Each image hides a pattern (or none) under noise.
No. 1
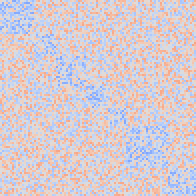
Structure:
blocks along the diagonal
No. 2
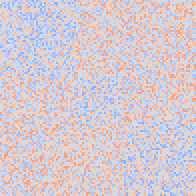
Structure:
blocks along the diagonal
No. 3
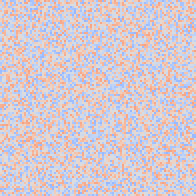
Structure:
only noise
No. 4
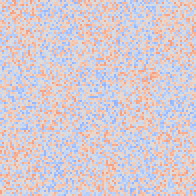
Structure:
a checkerboard
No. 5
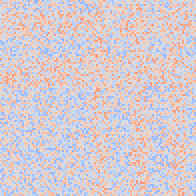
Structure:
bands of rows crossing bands of columns
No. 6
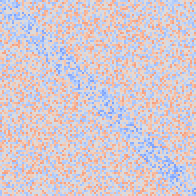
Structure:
a diagonal band
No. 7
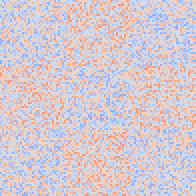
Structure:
a checkerboard
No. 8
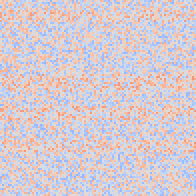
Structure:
bands of rows
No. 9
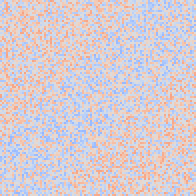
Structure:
a diagonal band
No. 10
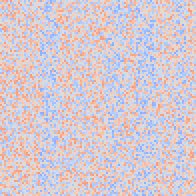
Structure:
bands of columns
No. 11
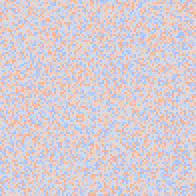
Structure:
only noise
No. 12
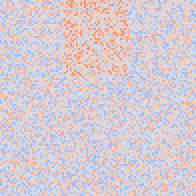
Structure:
one block
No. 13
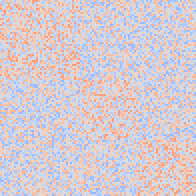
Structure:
blocks along the diagonal
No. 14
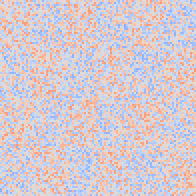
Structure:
a checkerboard
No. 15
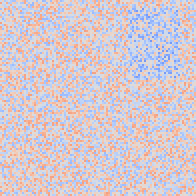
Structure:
one block
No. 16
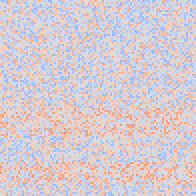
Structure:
bands of rows
